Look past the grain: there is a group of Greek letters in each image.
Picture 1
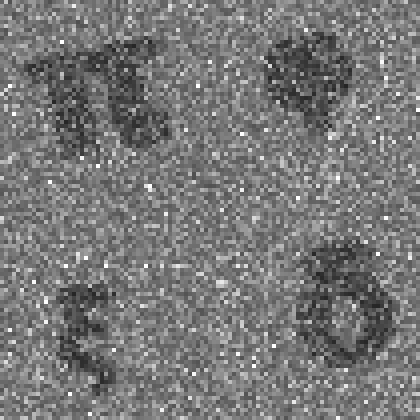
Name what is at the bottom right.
delta
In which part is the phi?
top right
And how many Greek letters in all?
4
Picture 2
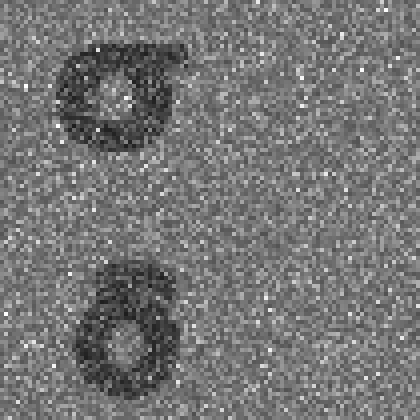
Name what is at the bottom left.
delta
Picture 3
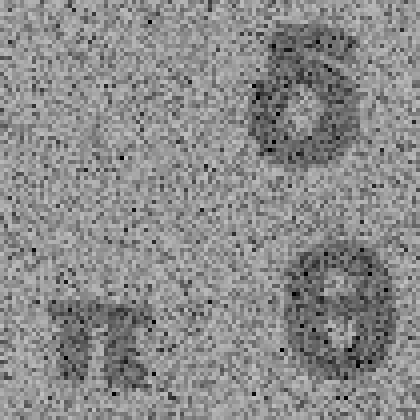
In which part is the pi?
bottom left
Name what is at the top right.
delta
